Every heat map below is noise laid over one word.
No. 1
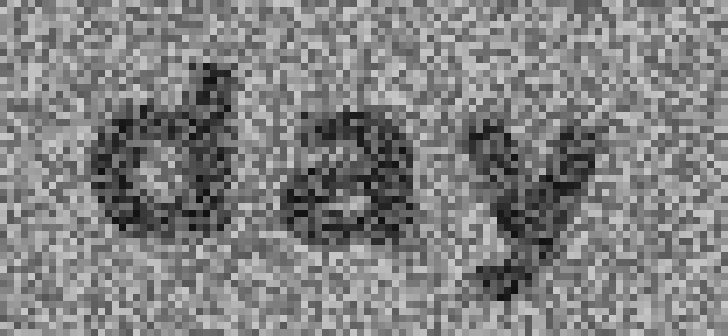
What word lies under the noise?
day
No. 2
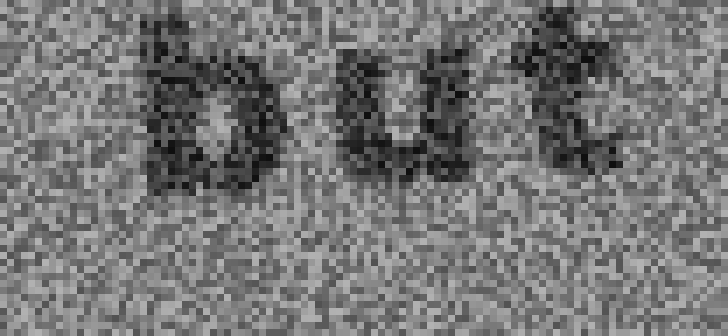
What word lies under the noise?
but
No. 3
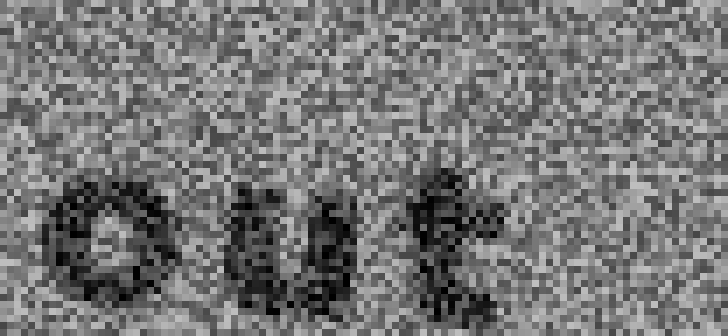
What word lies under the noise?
out
